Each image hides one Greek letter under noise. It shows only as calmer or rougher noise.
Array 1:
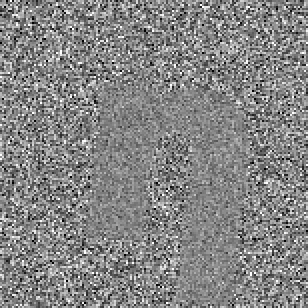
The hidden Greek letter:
eta
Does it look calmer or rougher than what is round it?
calmer
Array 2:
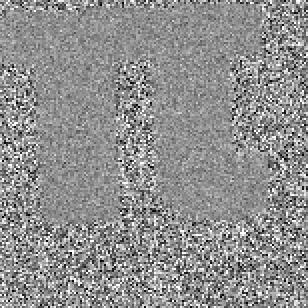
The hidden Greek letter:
pi
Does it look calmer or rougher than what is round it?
calmer
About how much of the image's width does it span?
nearly all
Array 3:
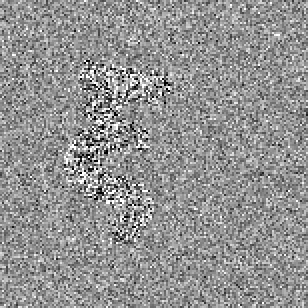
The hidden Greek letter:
xi
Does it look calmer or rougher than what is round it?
rougher
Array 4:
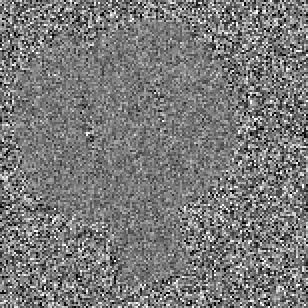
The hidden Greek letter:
phi
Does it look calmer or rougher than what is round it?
calmer
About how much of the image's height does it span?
nearly all
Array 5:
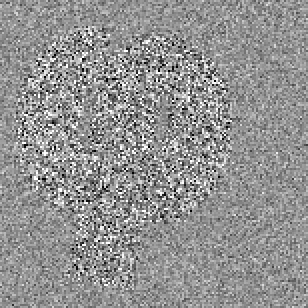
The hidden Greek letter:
phi
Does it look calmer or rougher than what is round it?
rougher
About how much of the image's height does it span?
nearly all
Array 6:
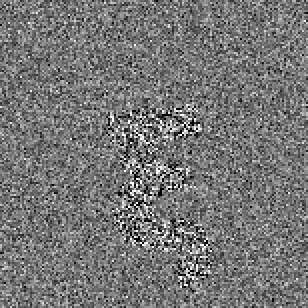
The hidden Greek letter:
xi
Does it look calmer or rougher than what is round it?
rougher
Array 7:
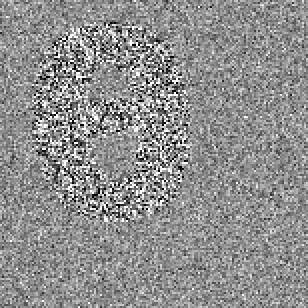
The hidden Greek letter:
theta
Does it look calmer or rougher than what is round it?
rougher
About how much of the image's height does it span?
two thirds
